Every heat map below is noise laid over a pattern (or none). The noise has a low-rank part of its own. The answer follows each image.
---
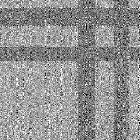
bands of rows crossing bands of columns
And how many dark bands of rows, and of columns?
2 and 2
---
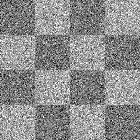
a checkerboard
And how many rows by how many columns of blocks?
4 by 4
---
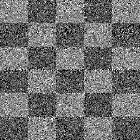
a checkerboard
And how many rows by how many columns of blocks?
6 by 5
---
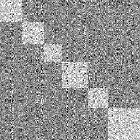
blocks along the diagonal
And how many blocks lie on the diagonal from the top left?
6
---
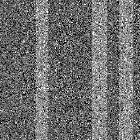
bands of columns
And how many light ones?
3
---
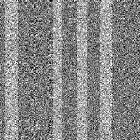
bands of columns
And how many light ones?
4
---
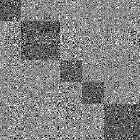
blocks along the diagonal
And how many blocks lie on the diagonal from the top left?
5
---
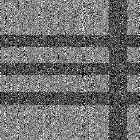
bands of rows crossing bands of columns
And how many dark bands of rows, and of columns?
3 and 1
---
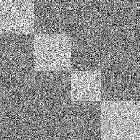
blocks along the diagonal
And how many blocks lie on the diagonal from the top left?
4
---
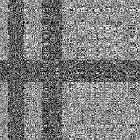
bands of rows crossing bands of columns
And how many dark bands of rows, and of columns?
1 and 2
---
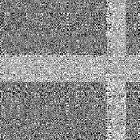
bands of rows crossing bands of columns
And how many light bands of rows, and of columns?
1 and 1
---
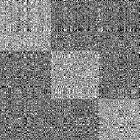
blocks along the diagonal
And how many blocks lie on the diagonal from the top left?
3
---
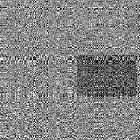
one block
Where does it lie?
middle right
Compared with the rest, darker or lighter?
darker
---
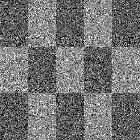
a checkerboard
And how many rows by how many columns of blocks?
3 by 5
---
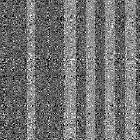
bands of columns
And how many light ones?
5
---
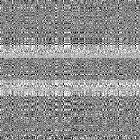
bands of rows
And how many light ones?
2
